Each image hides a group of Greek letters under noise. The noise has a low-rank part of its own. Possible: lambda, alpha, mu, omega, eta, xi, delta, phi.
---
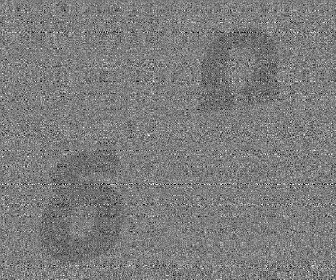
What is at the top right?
omega
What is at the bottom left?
delta
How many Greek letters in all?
2
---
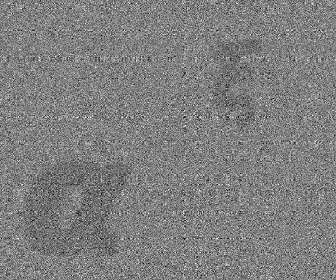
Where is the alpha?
bottom left
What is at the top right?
xi
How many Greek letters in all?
2
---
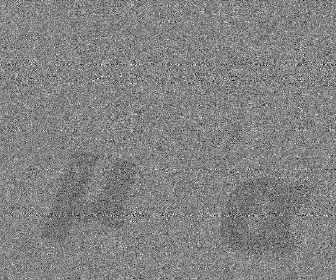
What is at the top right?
nothing
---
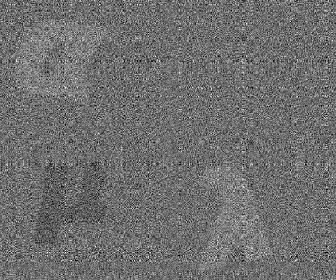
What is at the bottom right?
lambda
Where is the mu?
bottom left
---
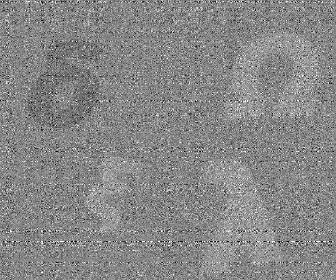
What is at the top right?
omega
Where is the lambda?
bottom right
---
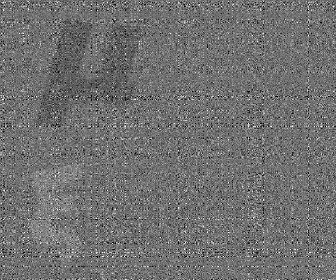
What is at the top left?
mu
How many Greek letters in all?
2
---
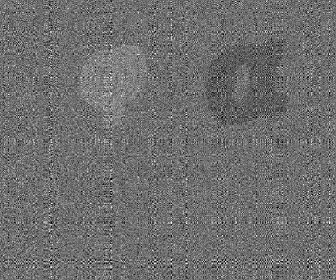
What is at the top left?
phi
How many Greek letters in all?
2
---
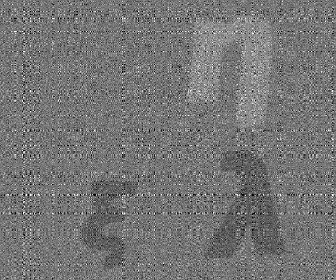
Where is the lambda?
bottom right
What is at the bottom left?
xi
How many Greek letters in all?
3
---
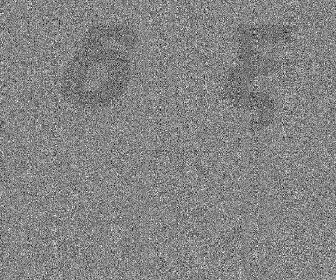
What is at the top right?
xi
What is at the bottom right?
nothing
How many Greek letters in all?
2
